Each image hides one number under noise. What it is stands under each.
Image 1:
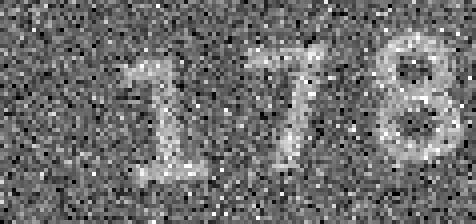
178
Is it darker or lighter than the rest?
lighter
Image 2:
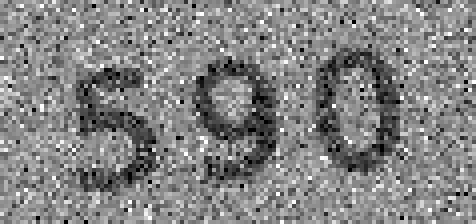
590
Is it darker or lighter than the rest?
darker
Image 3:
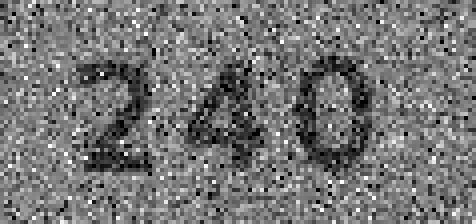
240
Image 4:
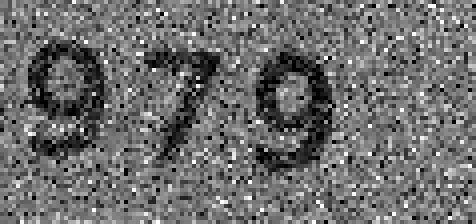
979
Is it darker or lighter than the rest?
darker
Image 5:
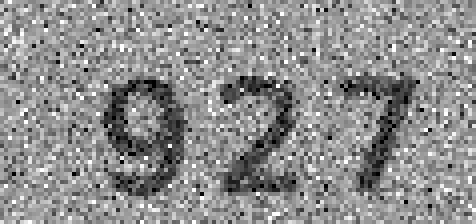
927
